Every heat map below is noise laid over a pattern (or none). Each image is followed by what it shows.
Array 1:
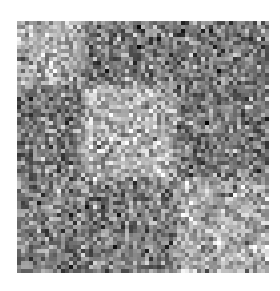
blocks along the diagonal
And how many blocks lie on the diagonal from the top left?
3
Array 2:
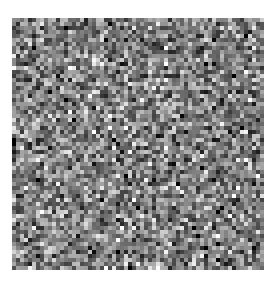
only noise
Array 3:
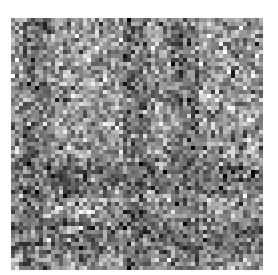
bands of rows crossing bands of columns
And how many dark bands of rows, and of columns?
2 and 3
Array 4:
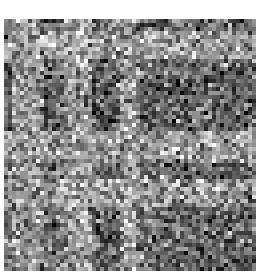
bands of rows crossing bands of columns
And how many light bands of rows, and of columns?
3 and 3
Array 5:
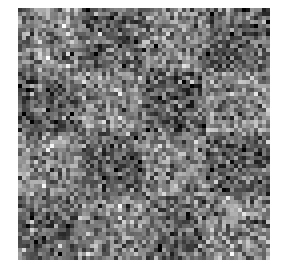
a checkerboard
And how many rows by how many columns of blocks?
4 by 4
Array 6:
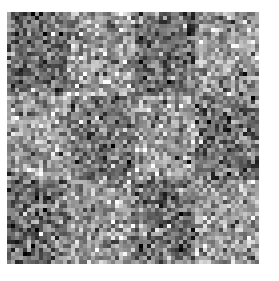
a checkerboard
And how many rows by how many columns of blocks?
3 by 4
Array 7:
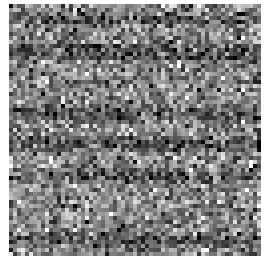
bands of rows
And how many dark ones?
6
